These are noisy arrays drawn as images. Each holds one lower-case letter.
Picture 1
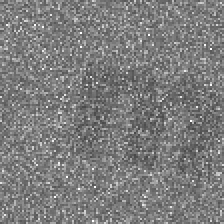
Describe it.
dark m
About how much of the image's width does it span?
two thirds
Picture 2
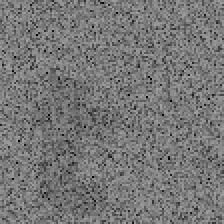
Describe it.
dark t
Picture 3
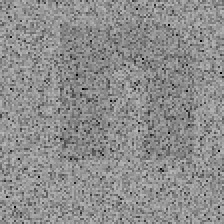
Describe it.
dark n
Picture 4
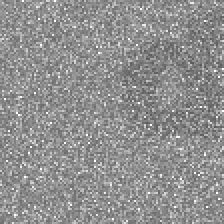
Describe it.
dark d
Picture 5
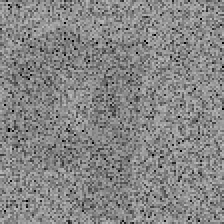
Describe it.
dark q
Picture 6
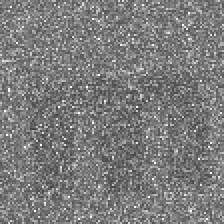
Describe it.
dark m
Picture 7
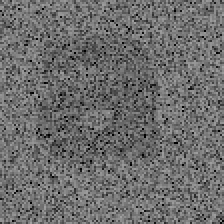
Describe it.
dark a
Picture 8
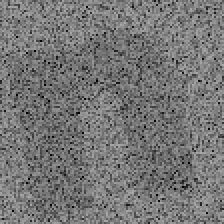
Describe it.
dark n
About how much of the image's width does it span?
nearly all
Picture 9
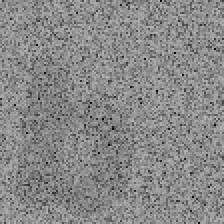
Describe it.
dark b
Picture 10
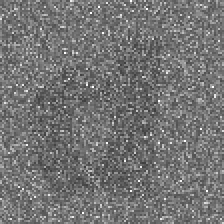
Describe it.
dark d
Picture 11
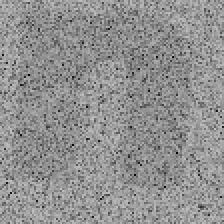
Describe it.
dark n
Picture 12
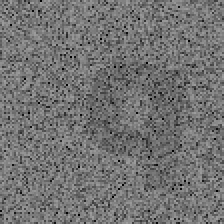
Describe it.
dark q
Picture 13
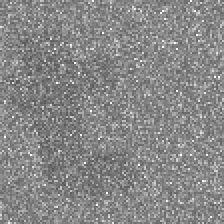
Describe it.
dark t
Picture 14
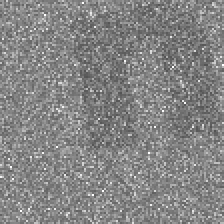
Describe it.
dark n
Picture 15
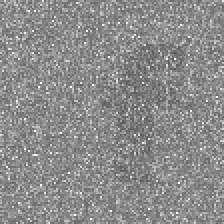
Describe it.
dark f
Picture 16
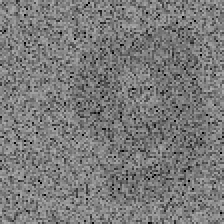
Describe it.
dark g
